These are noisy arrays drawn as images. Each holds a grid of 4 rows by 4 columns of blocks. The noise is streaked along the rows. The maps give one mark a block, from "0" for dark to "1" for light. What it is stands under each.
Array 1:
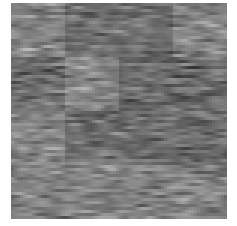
1001
0100
1000
1111
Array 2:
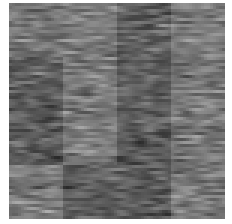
1101
0101
0101
1001
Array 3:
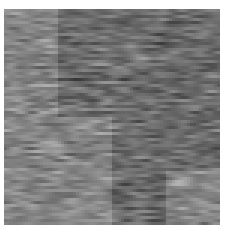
1000
1000
1100
1101
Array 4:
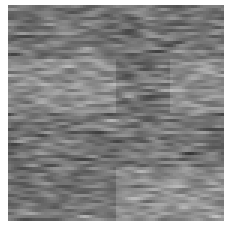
0000
1101
0000
0011
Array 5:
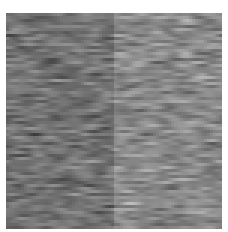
0011
0011
0011
0011
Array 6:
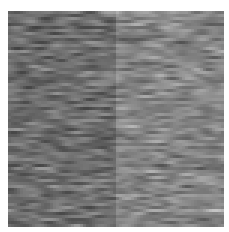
0011
0011
0011
0011
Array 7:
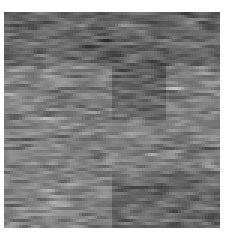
0000
1101
1111
1100
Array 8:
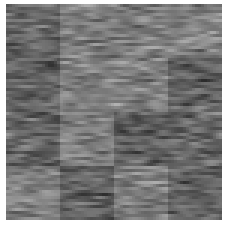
0111
0110
0100
1010
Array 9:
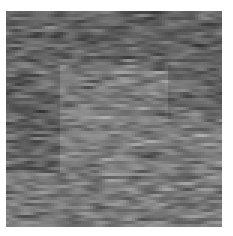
0000
0110
0111
1111
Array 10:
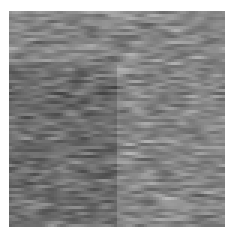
1111
0011
0011
0011
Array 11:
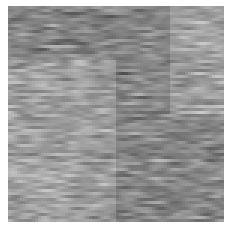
0001
1101
1100
1100
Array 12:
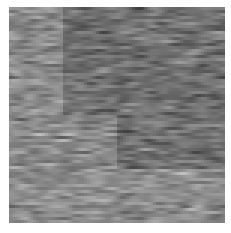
1000
1000
1100
1111
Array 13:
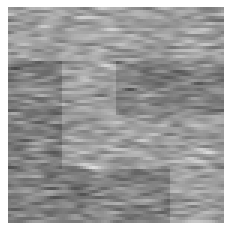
1111
0100
0111
0001
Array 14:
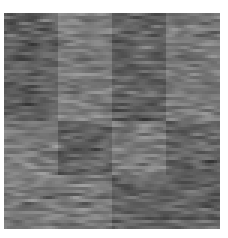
0101
0101
1010
1100
